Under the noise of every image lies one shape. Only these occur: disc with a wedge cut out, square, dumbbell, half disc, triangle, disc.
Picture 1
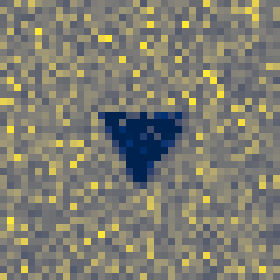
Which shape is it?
triangle
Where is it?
centre
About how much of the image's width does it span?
a third
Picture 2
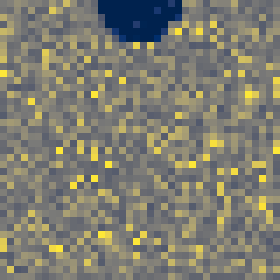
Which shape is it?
half disc
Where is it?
top middle
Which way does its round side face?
down
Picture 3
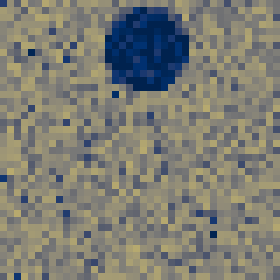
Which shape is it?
disc
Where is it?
top middle
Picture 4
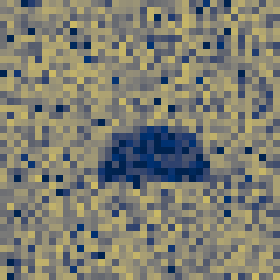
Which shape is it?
half disc
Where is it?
centre
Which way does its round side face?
up
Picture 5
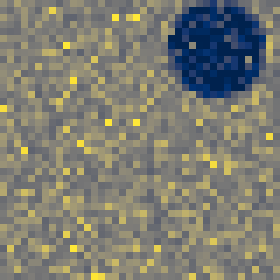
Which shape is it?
disc
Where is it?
top right
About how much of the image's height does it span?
a third
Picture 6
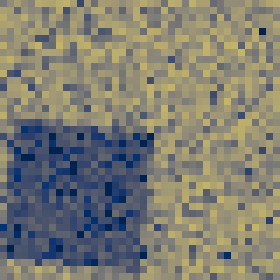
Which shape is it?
square
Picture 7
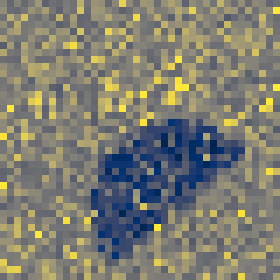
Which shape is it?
half disc
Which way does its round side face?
up and left
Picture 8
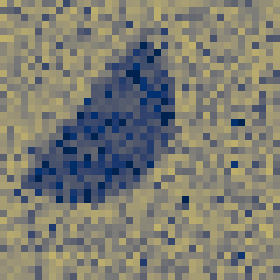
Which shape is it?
half disc
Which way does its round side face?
down and right
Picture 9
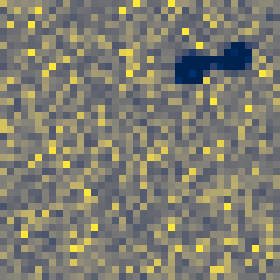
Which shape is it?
dumbbell
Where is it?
top right
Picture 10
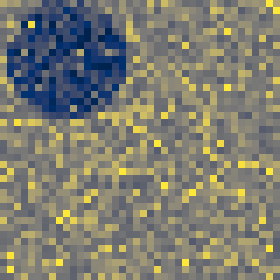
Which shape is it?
disc
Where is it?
top left
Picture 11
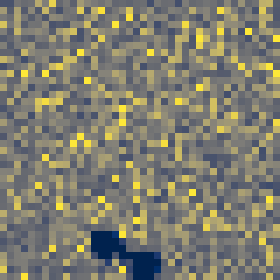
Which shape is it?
dumbbell
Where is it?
bottom middle
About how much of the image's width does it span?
a quarter
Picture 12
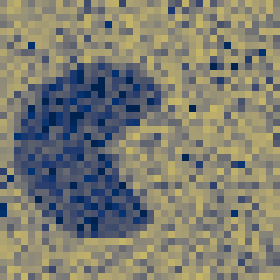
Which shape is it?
disc with a wedge cut out
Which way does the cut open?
right
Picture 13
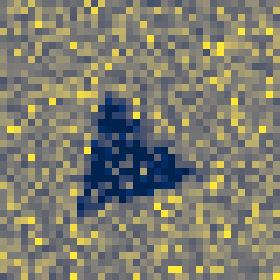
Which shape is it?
triangle
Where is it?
centre
